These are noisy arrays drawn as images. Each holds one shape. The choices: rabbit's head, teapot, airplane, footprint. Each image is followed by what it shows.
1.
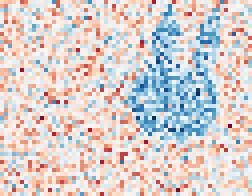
rabbit's head
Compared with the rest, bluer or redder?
bluer
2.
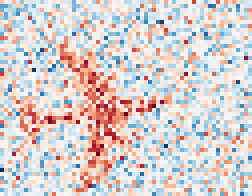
airplane
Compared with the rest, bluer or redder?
redder
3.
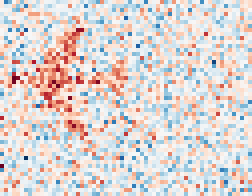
airplane
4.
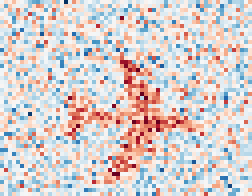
airplane
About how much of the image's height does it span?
two thirds
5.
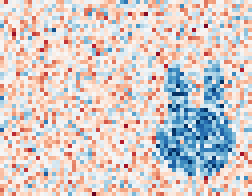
rabbit's head
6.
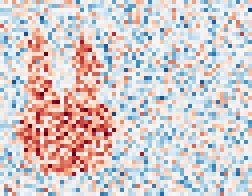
rabbit's head
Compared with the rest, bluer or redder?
redder
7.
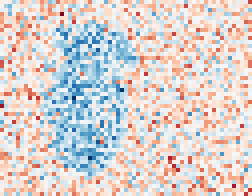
footprint
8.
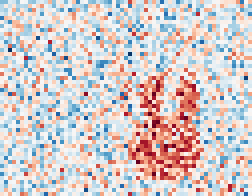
rabbit's head
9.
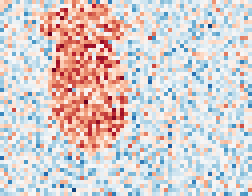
footprint
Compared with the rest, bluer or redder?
redder
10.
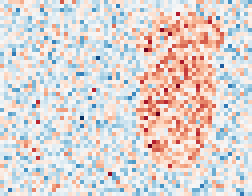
footprint
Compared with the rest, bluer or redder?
redder
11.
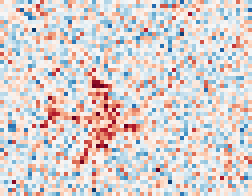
airplane
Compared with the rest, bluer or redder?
redder
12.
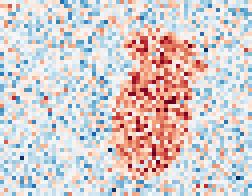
footprint
